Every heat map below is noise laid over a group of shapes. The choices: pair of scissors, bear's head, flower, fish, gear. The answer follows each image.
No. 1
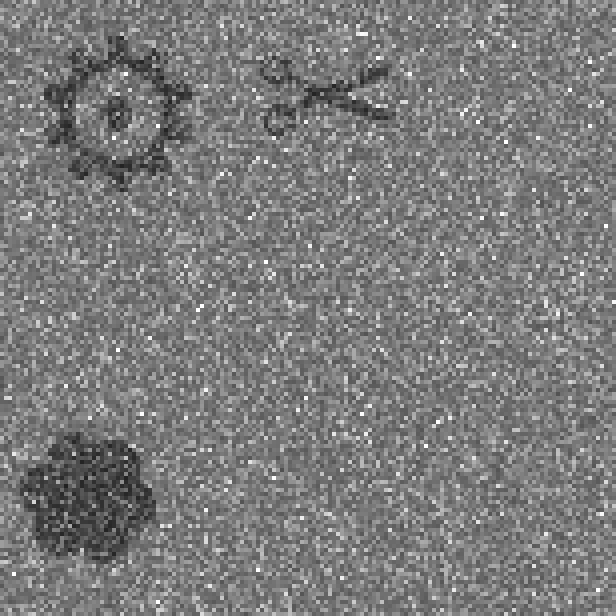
top left: gear; top middle: pair of scissors; bottom left: flower
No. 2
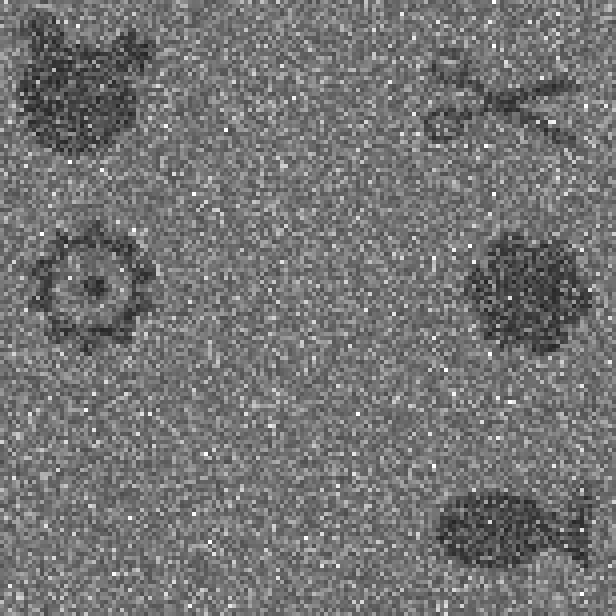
top left: bear's head; top right: pair of scissors; middle left: gear; middle right: flower; bottom right: fish
